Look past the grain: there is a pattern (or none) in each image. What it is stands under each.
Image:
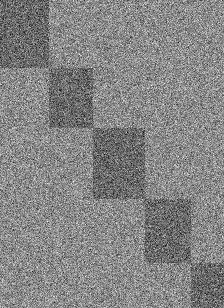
blocks along the diagonal
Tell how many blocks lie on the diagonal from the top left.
5
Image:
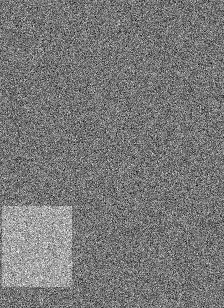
one block
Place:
bottom left
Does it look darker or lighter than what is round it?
lighter
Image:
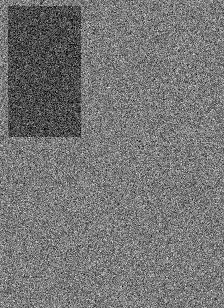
one block
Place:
top left
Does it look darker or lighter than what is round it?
darker
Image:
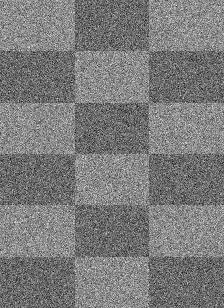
a checkerboard
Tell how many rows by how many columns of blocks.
6 by 3
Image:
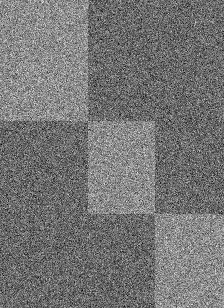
blocks along the diagonal
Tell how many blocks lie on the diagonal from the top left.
3
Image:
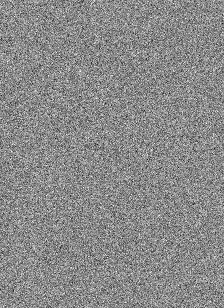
only noise
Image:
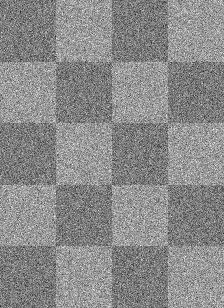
a checkerboard
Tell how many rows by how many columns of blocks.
5 by 4
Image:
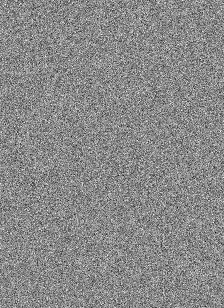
only noise
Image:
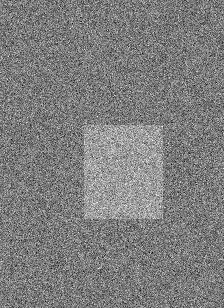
one block
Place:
centre
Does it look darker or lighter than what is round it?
lighter
